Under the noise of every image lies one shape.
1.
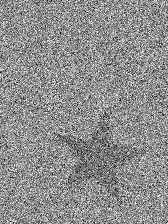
star
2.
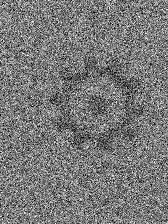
gear
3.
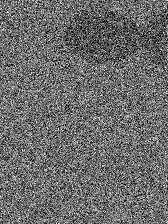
fish
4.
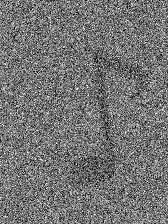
musical note
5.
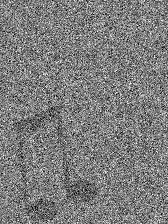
pair of musical notes
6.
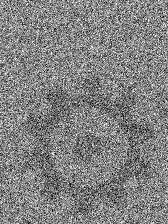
gear
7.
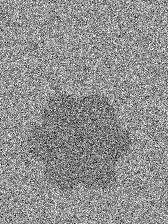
flower
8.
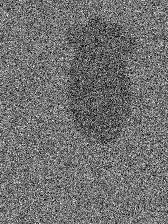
footprint
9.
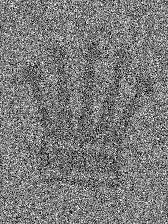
chess queen
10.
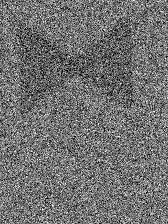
bow tie
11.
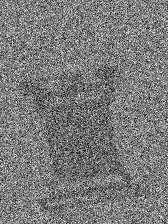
chess rook
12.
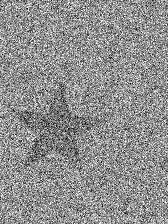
star
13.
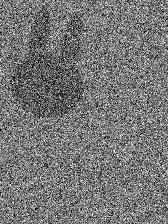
rabbit's head
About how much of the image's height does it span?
half
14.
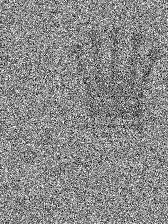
chess queen
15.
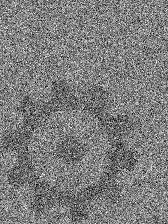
gear
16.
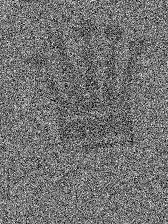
chess queen
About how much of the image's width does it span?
two thirds
